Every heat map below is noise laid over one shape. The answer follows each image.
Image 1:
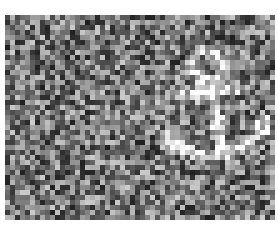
anchor
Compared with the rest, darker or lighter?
lighter
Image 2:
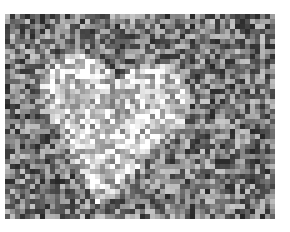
heart
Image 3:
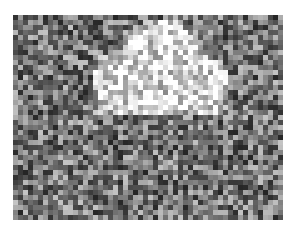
cloud
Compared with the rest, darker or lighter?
lighter
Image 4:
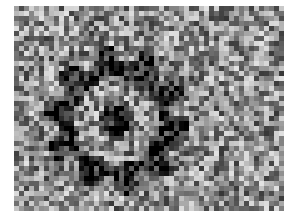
gear
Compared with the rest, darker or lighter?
darker
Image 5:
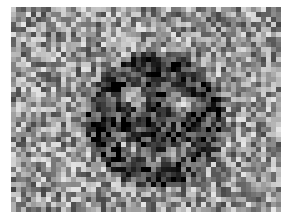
smiling face
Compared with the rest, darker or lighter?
darker
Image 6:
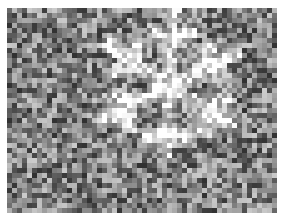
snowflake
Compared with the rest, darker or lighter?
lighter
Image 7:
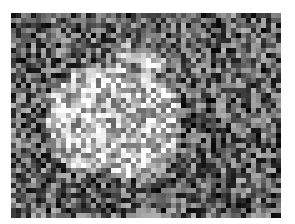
apple
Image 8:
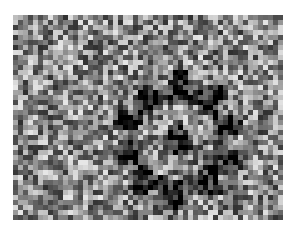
gear
